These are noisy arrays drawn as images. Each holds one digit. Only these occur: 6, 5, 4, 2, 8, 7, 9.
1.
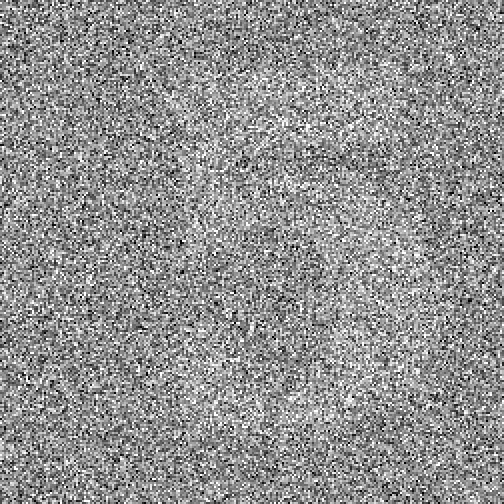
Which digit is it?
5
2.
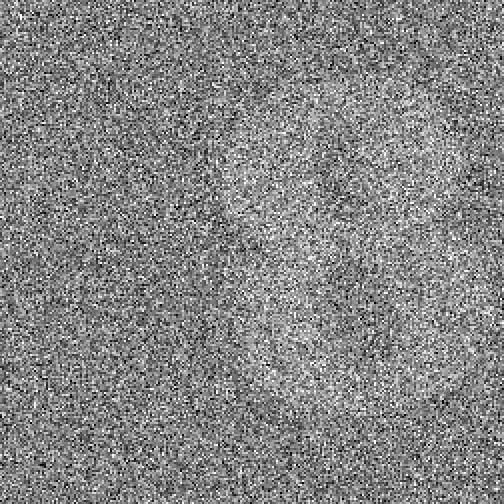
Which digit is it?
8
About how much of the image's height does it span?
two thirds
